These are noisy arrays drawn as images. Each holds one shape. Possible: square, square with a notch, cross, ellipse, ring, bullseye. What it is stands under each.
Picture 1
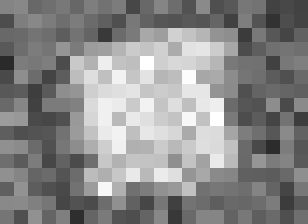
square
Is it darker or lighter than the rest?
lighter
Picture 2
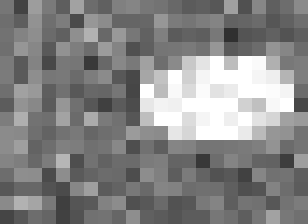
ellipse
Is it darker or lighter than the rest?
lighter
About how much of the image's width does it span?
half
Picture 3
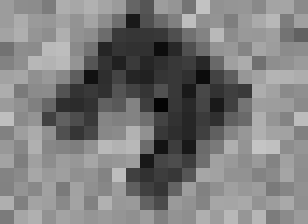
square with a notch
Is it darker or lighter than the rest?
darker
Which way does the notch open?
down and left
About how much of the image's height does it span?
nearly all
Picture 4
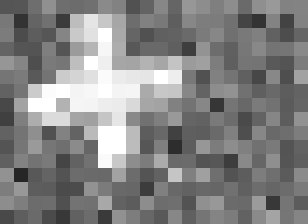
cross
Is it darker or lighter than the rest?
lighter
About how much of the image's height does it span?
two thirds
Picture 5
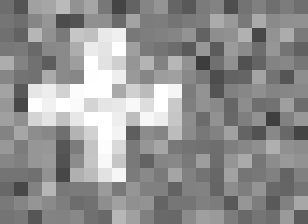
cross
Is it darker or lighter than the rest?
lighter
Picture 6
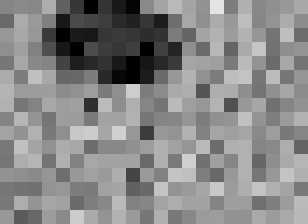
ellipse
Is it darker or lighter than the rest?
darker
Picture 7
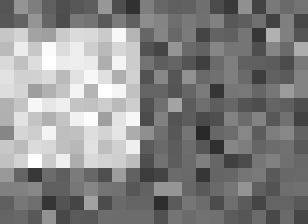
square
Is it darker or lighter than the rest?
lighter
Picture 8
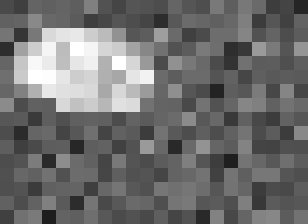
ellipse
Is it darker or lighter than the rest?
lighter
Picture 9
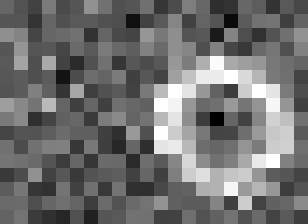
ring
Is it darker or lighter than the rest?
lighter
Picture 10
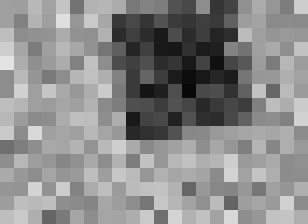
square
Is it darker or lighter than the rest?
darker
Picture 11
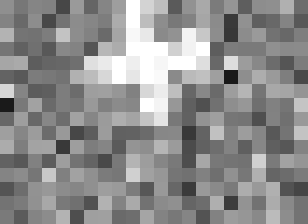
cross
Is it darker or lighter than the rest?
lighter
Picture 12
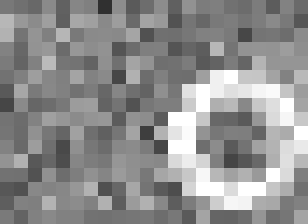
ring
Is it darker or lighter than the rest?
lighter
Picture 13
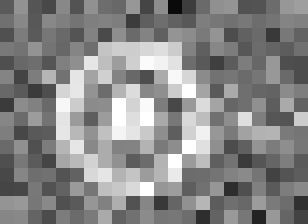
bullseye
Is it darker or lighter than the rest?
lighter
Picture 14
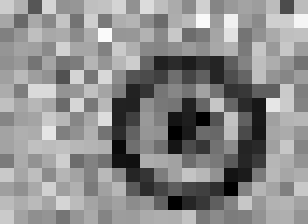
bullseye
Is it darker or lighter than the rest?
darker
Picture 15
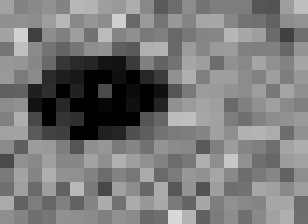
ellipse
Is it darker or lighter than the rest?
darker
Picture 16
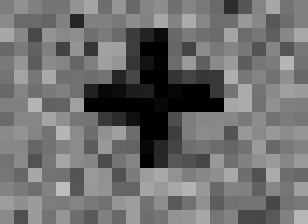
cross
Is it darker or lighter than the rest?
darker
